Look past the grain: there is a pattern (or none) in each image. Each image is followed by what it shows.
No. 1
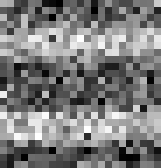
horizontal stripes
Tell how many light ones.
2
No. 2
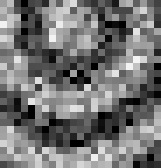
rings round one point
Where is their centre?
top middle
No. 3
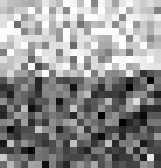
a sharp edge
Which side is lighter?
top
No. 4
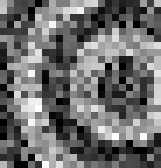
rings round one point
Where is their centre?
middle right
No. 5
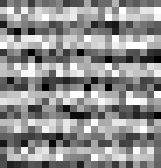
horizontal stripes
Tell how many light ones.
6
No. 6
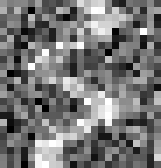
a wavy band
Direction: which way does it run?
top to bottom
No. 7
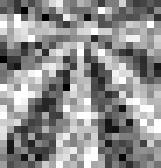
spokes from one point
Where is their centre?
top middle
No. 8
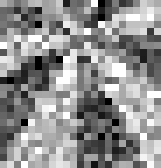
spokes from one point
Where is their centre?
top middle
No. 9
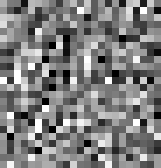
only noise
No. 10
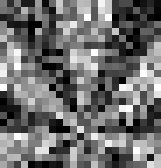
spokes from one point
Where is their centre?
bottom middle
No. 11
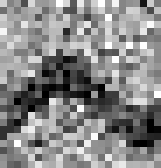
a wavy band
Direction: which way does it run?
left to right
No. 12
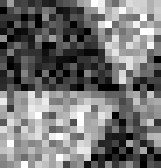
spokes from one point
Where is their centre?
middle right
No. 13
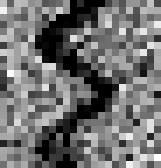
a wavy band
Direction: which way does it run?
top to bottom
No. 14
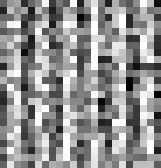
vertical stripes
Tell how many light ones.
6
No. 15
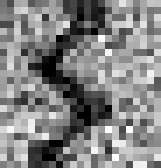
a wavy band
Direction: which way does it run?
top to bottom
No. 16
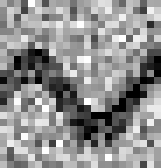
a wavy band
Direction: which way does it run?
left to right
